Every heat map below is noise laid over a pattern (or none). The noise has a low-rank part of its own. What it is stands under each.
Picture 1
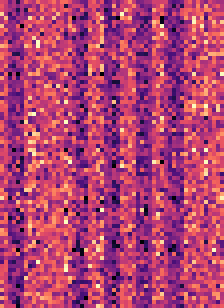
bands of columns
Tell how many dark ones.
5
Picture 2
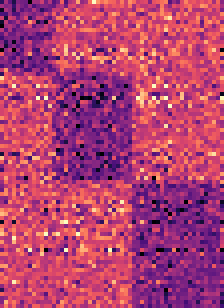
blocks along the diagonal
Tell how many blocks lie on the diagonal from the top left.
3
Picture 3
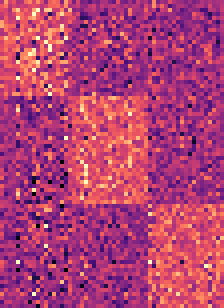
blocks along the diagonal
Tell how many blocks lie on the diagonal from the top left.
3
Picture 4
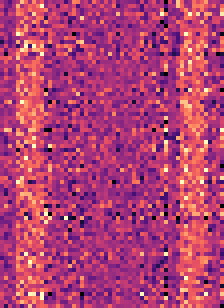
bands of columns
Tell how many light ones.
2
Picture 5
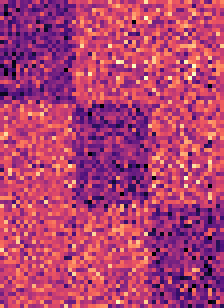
blocks along the diagonal
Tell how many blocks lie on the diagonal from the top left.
3
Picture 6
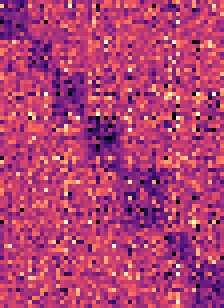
blocks along the diagonal
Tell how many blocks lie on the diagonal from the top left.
7
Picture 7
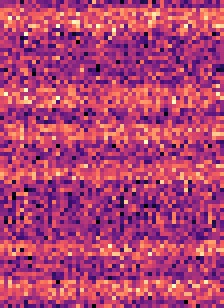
bands of rows
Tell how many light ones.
6
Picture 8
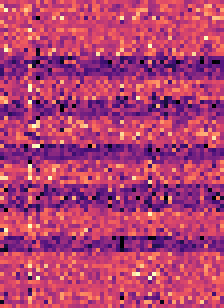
bands of rows
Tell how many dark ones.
5
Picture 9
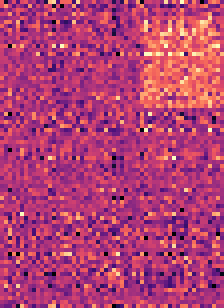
one block
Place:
top right
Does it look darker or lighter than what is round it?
lighter
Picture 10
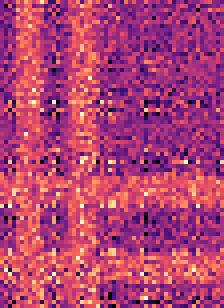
bands of rows crossing bands of columns
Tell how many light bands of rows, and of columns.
2 and 2
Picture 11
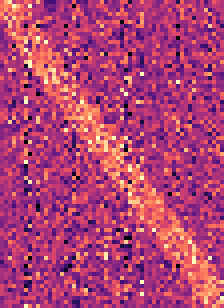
a diagonal band
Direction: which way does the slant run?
top left to bottom right
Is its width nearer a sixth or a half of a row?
a sixth
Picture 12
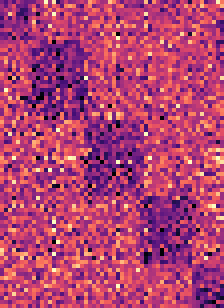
blocks along the diagonal
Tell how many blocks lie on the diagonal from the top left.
5
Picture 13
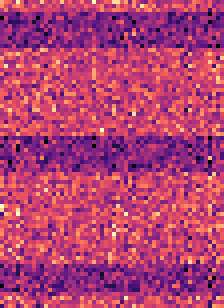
bands of rows
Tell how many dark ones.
3
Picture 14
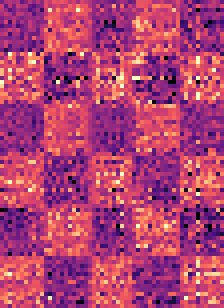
a checkerboard
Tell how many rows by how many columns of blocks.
6 by 5
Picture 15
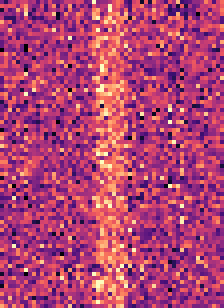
one band of columns
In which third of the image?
middle
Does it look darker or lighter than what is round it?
lighter
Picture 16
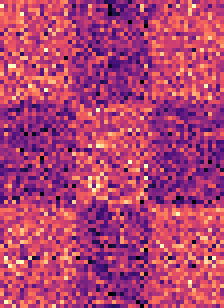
a checkerboard
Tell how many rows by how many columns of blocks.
3 by 3
